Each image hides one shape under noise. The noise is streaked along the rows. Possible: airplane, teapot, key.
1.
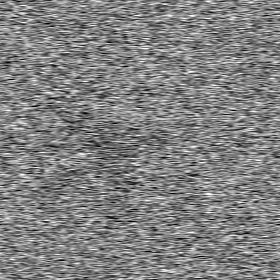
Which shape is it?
airplane
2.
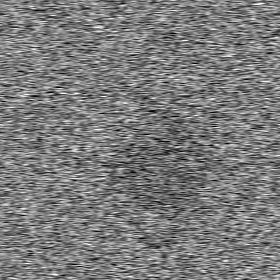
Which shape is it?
teapot
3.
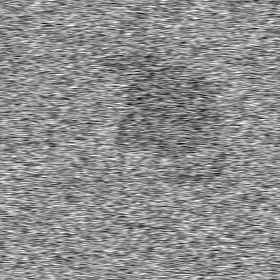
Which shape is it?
teapot
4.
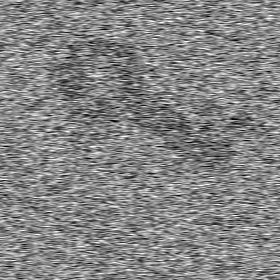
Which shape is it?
key
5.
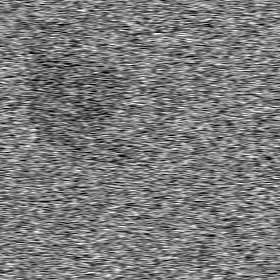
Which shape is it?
teapot
